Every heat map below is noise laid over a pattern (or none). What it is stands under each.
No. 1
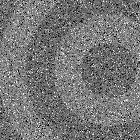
rings round one point
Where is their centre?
middle right
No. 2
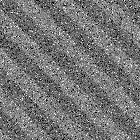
diagonal stripes
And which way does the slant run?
top left to bottom right
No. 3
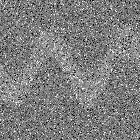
a wavy band
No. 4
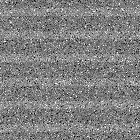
horizontal stripes
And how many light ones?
6
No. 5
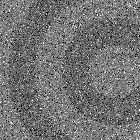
rings round one point
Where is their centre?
middle right
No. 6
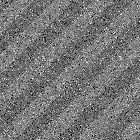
diagonal stripes
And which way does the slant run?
bottom left to top right
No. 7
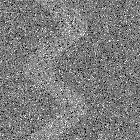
a wavy band
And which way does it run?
top to bottom
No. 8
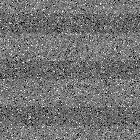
horizontal stripes
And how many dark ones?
3
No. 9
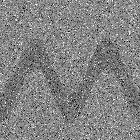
a wavy band
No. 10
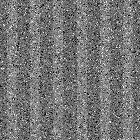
vertical stripes
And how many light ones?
6
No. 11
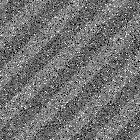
diagonal stripes
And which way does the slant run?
bottom left to top right
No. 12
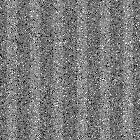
vertical stripes
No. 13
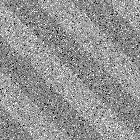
diagonal stripes
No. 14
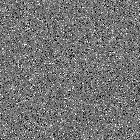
only noise
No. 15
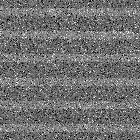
horizontal stripes
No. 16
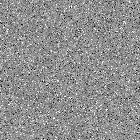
only noise
